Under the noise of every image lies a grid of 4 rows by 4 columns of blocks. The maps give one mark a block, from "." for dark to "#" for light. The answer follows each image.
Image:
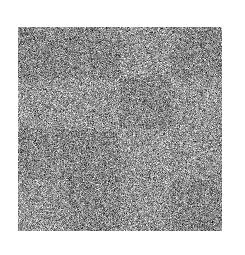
. . # .
# # . #
. . # #
# . # .
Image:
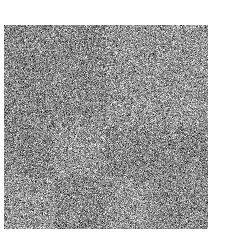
. . # #
. . # #
. # . .
# . # .
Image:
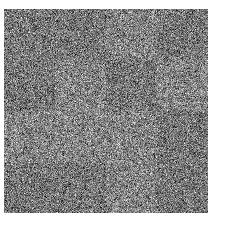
. . # .
. # . #
# # # .
. . # .
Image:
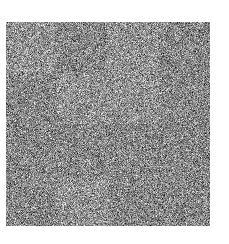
# . # .
. # # .
. . . .
. # . .
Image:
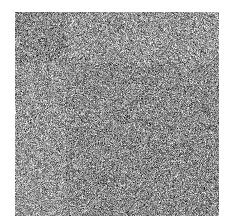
. # # #
# . . .
# . . .
# . . .
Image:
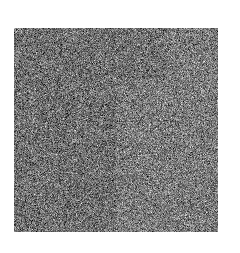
. . . #
. . # #
. . # #
. . # #
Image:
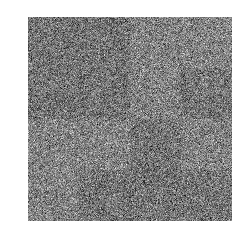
. . # #
. . # .
# # . #
# . . .
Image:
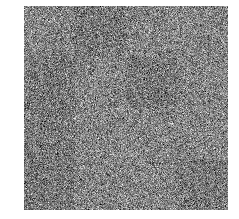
# . # #
. # . #
. # # #
. # # .
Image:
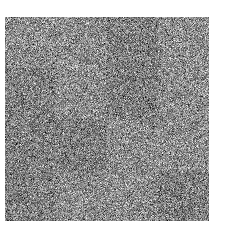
# # . #
. # . #
. . # #
. # # .
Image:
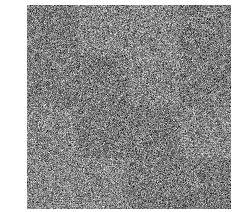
. # # .
. . # .
# . . #
# # . .
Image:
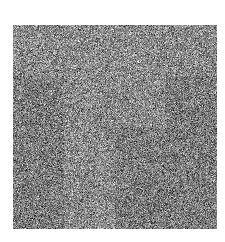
# # # #
. # # .
. # . .
. # . .
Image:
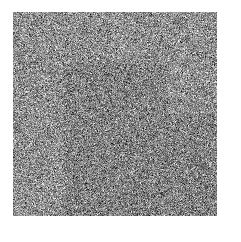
# # # #
# . . #
# . . .
# . . .
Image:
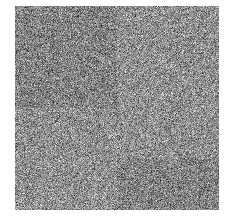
. . # #
. . # #
# # # #
# # . .
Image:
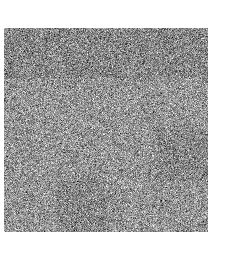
. . . .
# # # #
# # # .
# . # #
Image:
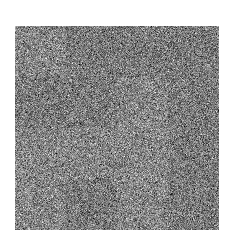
# . . .
. . # .
# # # .
# . # .
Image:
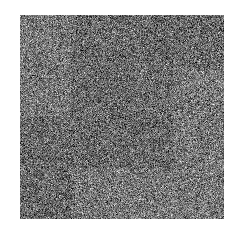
# . . .
# . . #
. . . #
. # # #
